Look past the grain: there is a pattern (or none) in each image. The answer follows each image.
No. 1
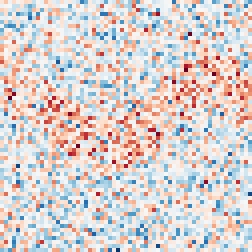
a wavy band
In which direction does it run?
left to right
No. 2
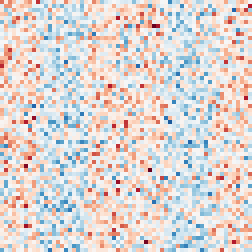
vertical stripes
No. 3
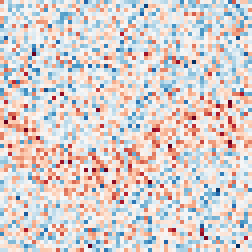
a wavy band
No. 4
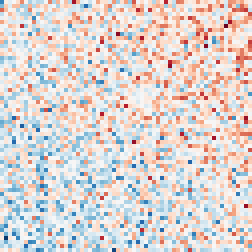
a smooth slope
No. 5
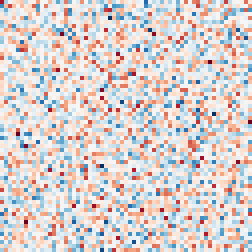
only noise
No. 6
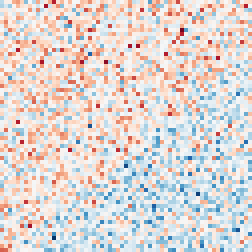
a sharp edge
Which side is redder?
top left
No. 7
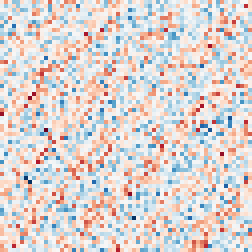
diagonal stripes
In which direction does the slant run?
bottom left to top right
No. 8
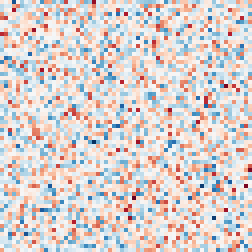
only noise
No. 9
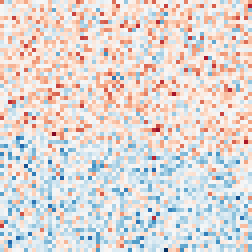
a sharp edge
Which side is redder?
top
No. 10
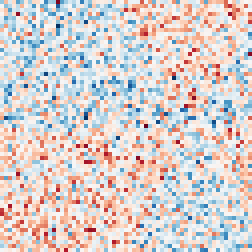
spokes from one point
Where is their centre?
middle right
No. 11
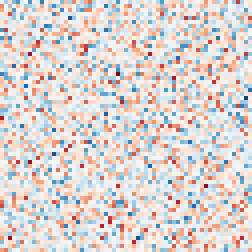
only noise
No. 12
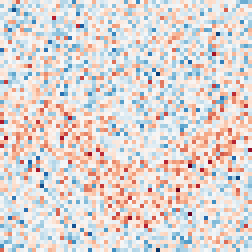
a wavy band
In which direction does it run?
left to right
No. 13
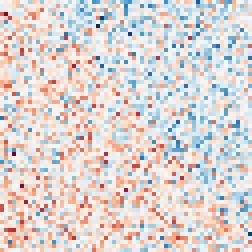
a sharp edge
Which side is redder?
bottom left
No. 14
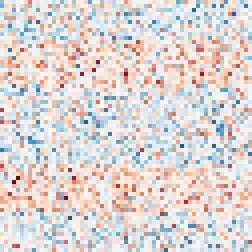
horizontal stripes
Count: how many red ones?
2
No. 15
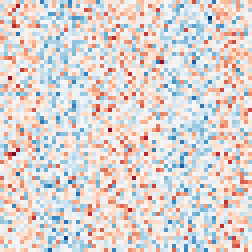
vertical stripes
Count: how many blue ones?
2
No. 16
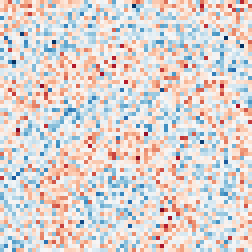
rings round one point
